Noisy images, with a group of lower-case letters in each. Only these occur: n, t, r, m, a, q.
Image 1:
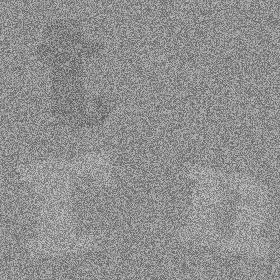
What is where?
top left: dark t; bottom left: light r; bottom right: light n
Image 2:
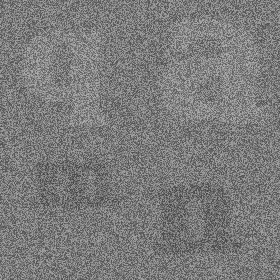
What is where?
top left: light q; top right: light a; bottom left: dark m; bottom right: dark n
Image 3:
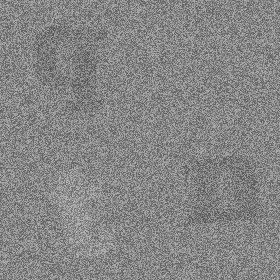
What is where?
top left: dark q; bottom left: light t; bottom right: dark n
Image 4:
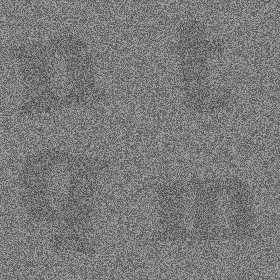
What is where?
top left: dark n; top right: dark t; bottom left: dark q; bottom right: dark m
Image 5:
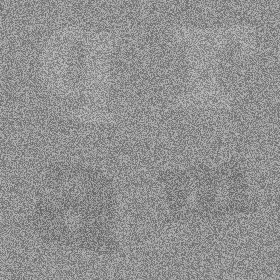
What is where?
top left: light q; top right: light r; bottom left: dark a; bottom right: dark m
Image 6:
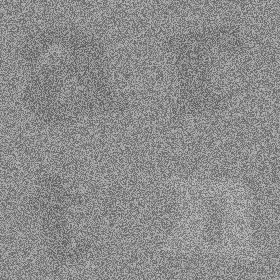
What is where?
top left: dark a; top right: dark r; bottom left: dark t; bottom right: light n
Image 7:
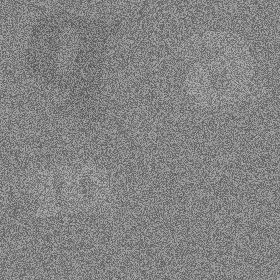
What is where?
top left: dark q; top right: light a; bottom left: light m
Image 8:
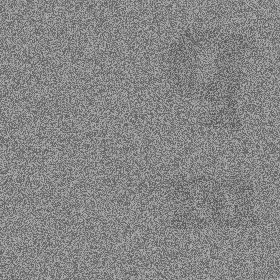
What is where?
top right: dark q; bottom right: dark m
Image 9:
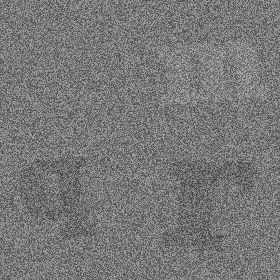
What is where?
top right: light m; bottom left: dark q; bottom right: dark r
